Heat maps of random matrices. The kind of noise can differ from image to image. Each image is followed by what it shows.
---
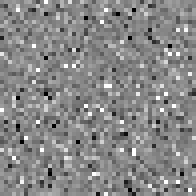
heavy tails
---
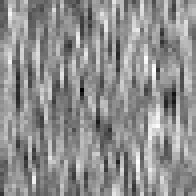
streaked along the columns
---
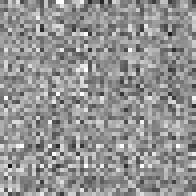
low rank plus noise
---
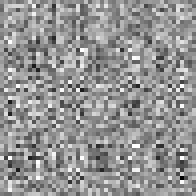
low rank plus noise
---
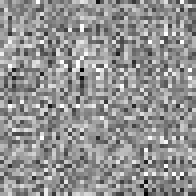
low rank plus noise
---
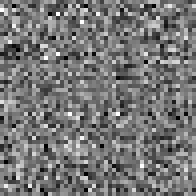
low rank plus noise
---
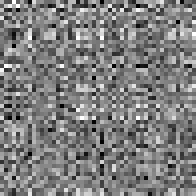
low rank plus noise
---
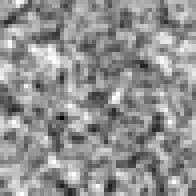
blotchy
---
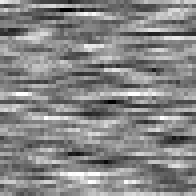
streaked along the rows
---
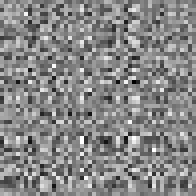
low rank plus noise
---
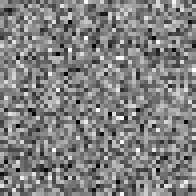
independent entries
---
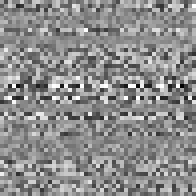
rows of uneven size
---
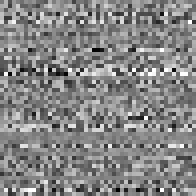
rows of uneven size
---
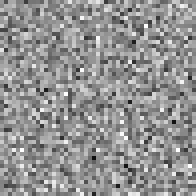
independent entries
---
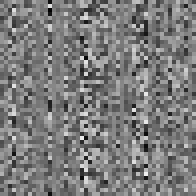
columns of uneven size
